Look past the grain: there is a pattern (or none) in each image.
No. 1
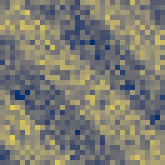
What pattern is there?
diagonal stripes
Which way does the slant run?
top left to bottom right
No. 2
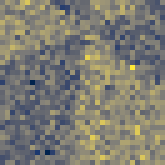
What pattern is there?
spokes from one point
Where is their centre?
top middle
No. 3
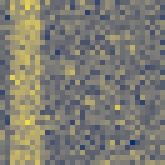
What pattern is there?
one vertical stripe
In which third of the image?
left
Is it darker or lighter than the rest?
lighter
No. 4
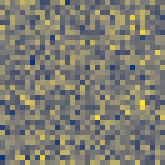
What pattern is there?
only noise
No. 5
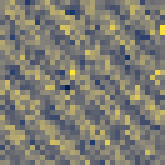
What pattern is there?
diagonal stripes
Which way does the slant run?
top left to bottom right
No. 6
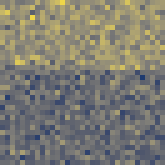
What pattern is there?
a sharp edge
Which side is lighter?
top
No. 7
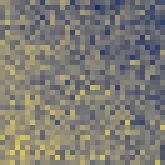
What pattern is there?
a smooth slope
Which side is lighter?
bottom left
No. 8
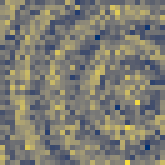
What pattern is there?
rings round one point
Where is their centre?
middle right
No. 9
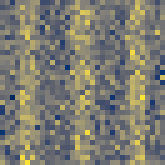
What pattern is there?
vertical stripes
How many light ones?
3
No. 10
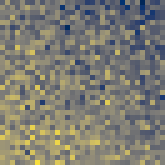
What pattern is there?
a smooth slope
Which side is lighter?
bottom left
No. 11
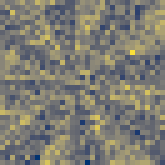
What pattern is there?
spokes from one point
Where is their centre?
centre
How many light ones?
8
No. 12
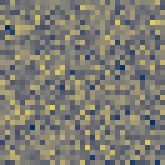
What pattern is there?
only noise
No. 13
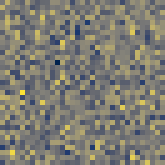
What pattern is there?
only noise
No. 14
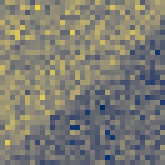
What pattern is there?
a sharp edge
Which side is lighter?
top left
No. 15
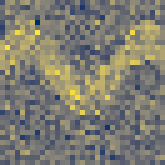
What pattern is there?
a wavy band
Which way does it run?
left to right
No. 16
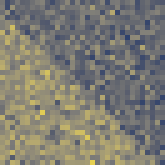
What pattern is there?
a sharp edge
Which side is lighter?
bottom left
